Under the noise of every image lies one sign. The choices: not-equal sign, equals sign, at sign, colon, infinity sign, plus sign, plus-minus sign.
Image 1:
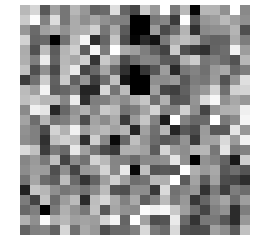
colon
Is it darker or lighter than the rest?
darker
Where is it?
top middle
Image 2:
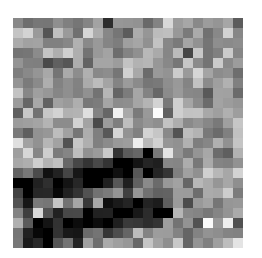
equals sign
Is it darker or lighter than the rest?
darker
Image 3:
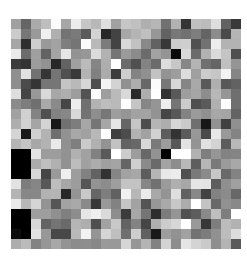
colon
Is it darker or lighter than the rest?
darker
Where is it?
bottom left
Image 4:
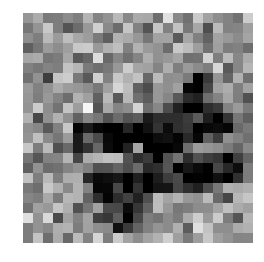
not-equal sign
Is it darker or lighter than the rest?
darker
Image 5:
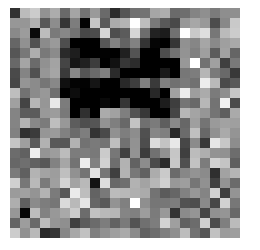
not-equal sign
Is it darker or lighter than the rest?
darker
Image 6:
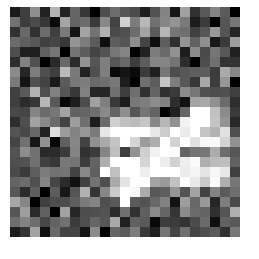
not-equal sign
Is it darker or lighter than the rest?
lighter
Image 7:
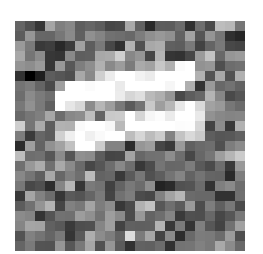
equals sign
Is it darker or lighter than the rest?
lighter
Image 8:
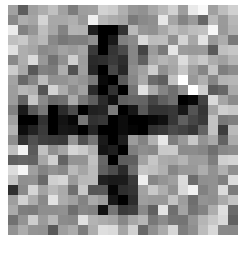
plus sign
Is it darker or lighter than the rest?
darker
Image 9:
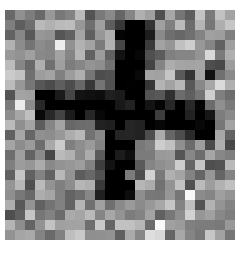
plus sign
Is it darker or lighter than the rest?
darker
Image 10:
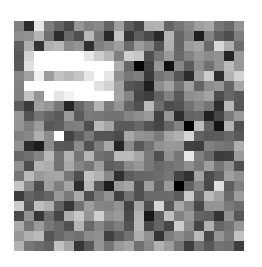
equals sign
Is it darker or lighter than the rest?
lighter
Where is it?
top left
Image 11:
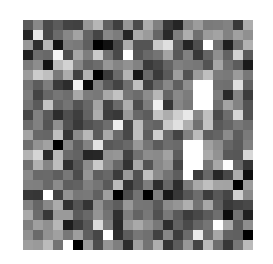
colon
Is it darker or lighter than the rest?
lighter
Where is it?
middle right
